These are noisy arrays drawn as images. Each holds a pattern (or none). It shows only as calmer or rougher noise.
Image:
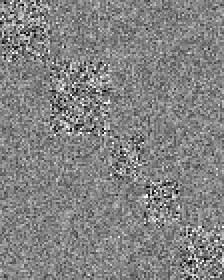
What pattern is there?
blocks along the diagonal
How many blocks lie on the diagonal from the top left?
5
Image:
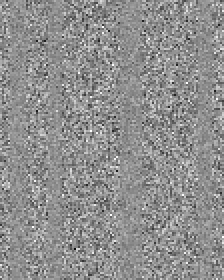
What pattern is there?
bands of columns
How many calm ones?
4
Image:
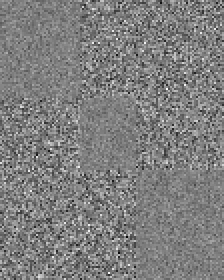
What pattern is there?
blocks along the diagonal
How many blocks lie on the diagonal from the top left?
3
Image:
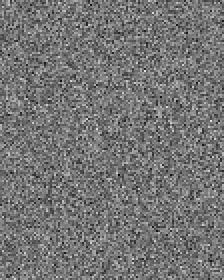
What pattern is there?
only noise
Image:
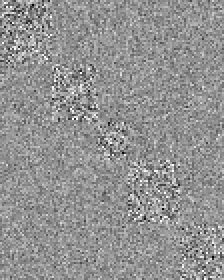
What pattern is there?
blocks along the diagonal
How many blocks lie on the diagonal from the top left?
5
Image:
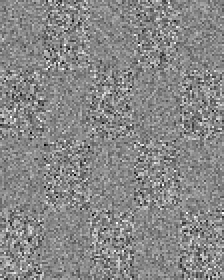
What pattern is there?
a checkerboard
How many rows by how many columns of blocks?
4 by 5
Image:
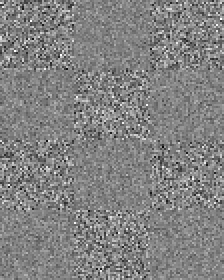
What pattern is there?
a checkerboard
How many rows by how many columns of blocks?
4 by 3
